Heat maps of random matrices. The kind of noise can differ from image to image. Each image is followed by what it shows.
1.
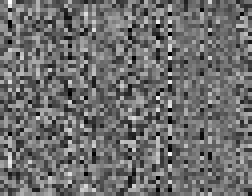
columns of uneven size
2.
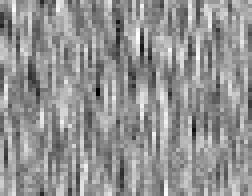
streaked along the columns
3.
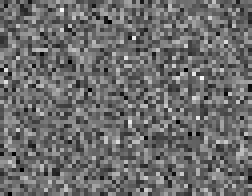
independent entries
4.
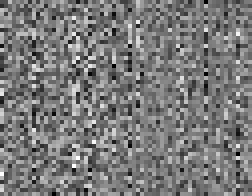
columns of uneven size
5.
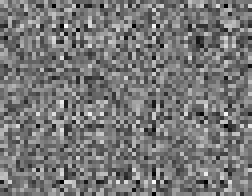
low rank plus noise
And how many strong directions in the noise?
two
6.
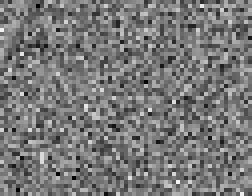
independent entries
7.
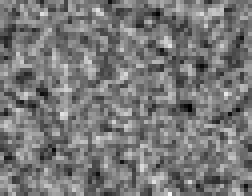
blotchy
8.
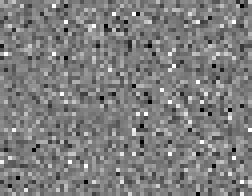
heavy tails
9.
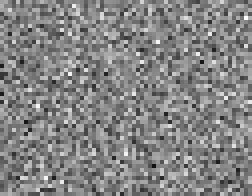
independent entries
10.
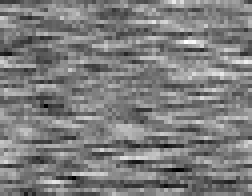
streaked along the rows
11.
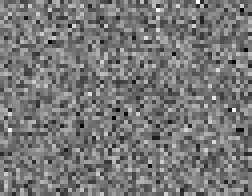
independent entries
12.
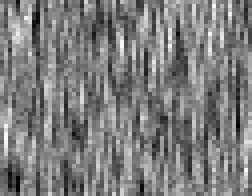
streaked along the columns
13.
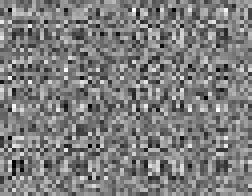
low rank plus noise
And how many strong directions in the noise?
one
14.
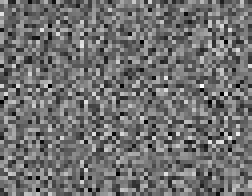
low rank plus noise
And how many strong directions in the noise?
three or four
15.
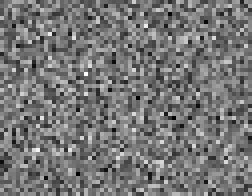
independent entries
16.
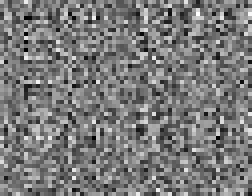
low rank plus noise
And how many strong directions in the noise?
three or four
